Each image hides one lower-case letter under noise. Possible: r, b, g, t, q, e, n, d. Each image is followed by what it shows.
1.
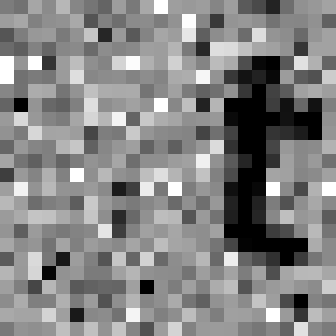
t
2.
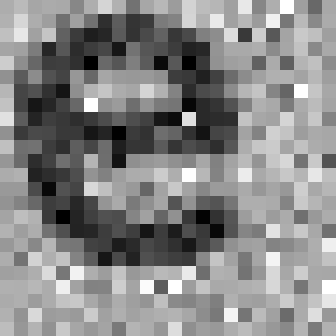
e
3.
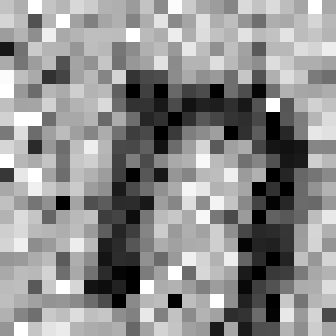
n
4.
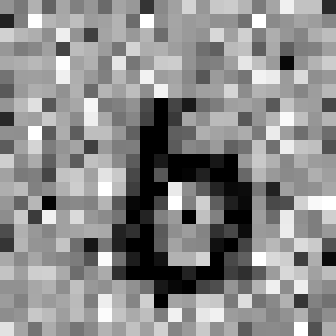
b
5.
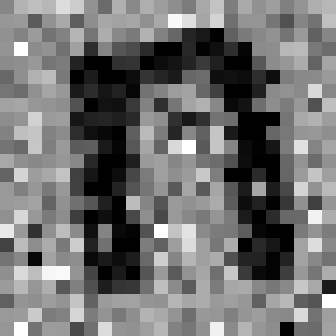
n
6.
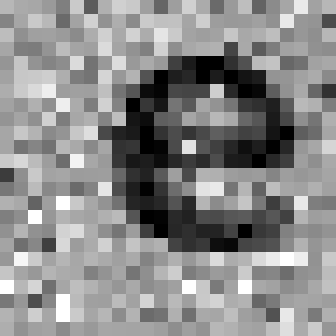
e
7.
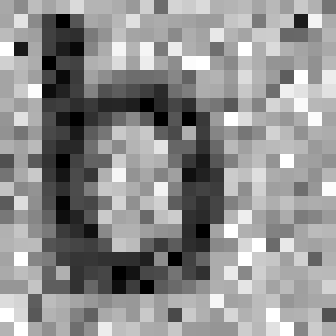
b
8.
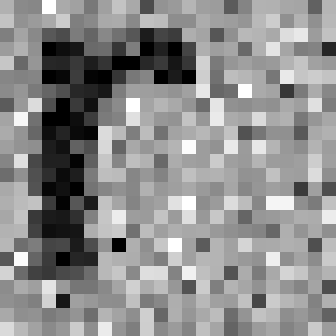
r
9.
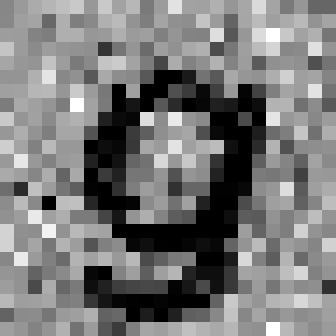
g
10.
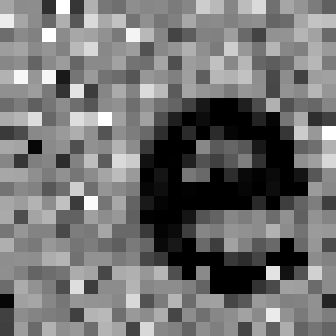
e
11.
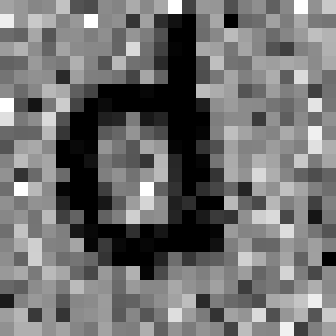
d
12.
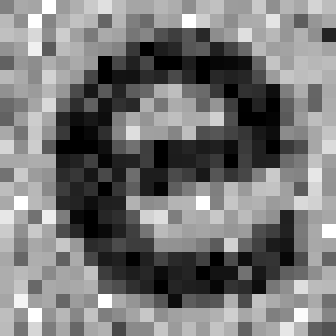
e
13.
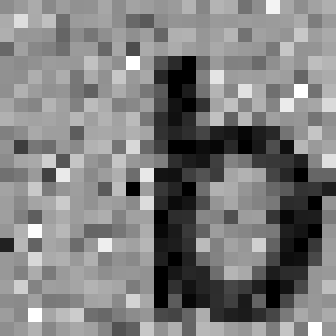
b
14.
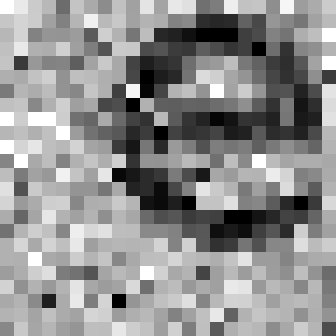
e
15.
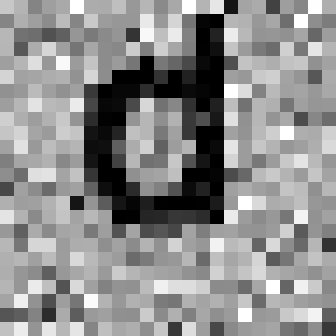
d
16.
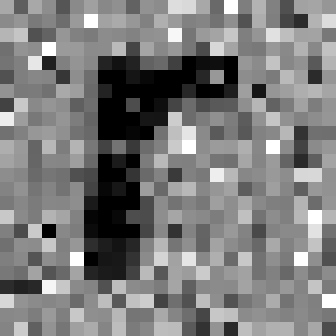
r
